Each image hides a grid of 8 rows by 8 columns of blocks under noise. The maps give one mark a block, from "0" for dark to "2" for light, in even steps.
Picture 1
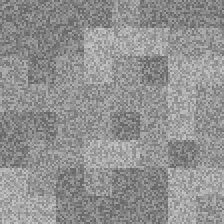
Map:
00001000
00022211
10121022
11111121
00110121
01122101
21010022
22000021
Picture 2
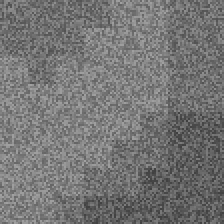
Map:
11112211
11122211
21222211
22222211
22222100
22221100
22211000
22100000
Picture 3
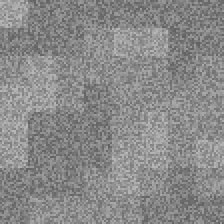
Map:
20000000
00012200
12111101
22101111
20001211
20002212
00012101
01111000
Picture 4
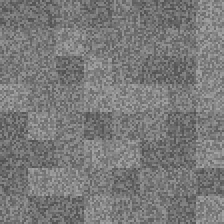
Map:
00101002
11211112
11021002
21122212
02101101
00122002
02210110
10021102
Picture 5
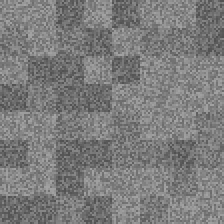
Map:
22020220
12102110
20020222
01002222
22121221
02001101
22022212
00102122
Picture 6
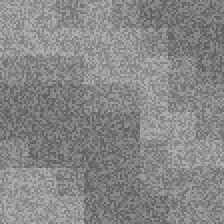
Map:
22121000
22222100
11122210
00011211
00000221
10000122
22100111
22200011
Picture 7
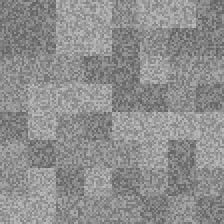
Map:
00221220
00220100
11100211
12220010
02102222
10111202
12020101
22111010
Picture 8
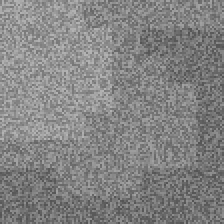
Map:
22211111
22221000
22221100
22221110
22211110
11111110
00111000
00000000
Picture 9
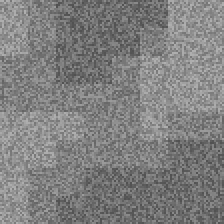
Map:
21000022
21000122
11001222
11111222
22211211
22111100
21100000
21000000
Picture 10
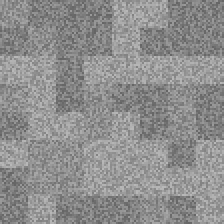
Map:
10002200
01002000
22022222
12010010
02212010
21122202
01122222
02000102
